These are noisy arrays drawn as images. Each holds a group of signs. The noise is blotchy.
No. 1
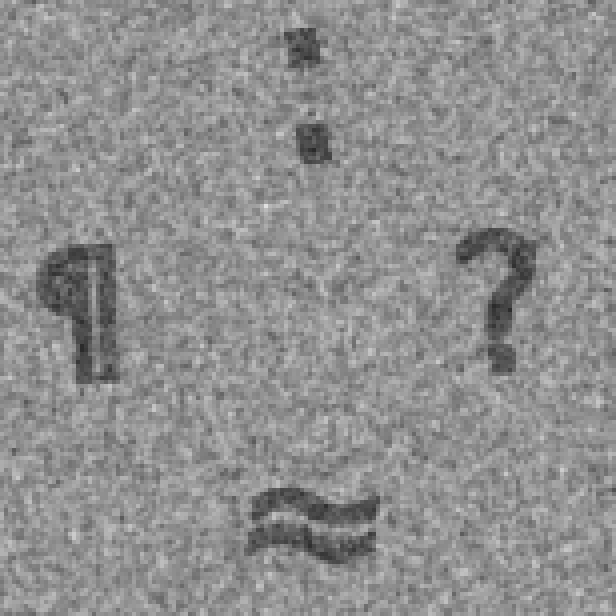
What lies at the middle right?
question mark
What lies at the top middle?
colon
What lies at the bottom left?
nothing
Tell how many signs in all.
4
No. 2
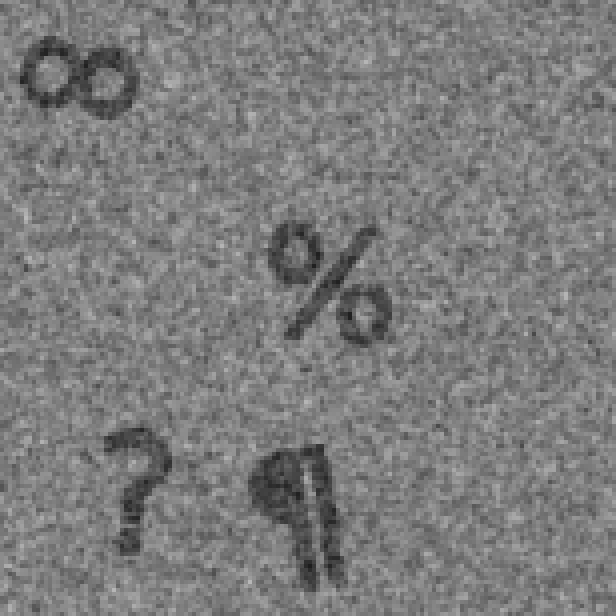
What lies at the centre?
percent sign
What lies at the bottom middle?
pilcrow
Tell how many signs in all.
4
